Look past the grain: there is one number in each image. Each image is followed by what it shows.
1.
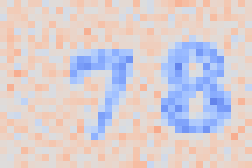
78
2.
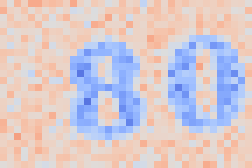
80
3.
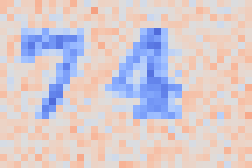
74
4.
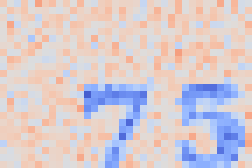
75
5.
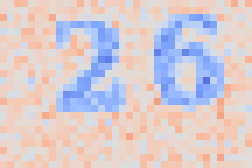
26
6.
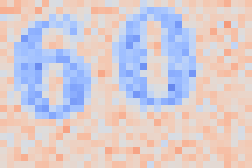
60
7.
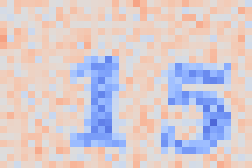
15
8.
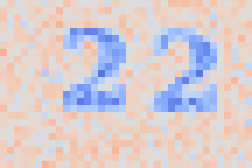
22
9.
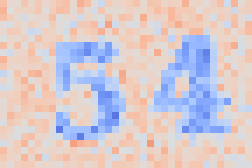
54
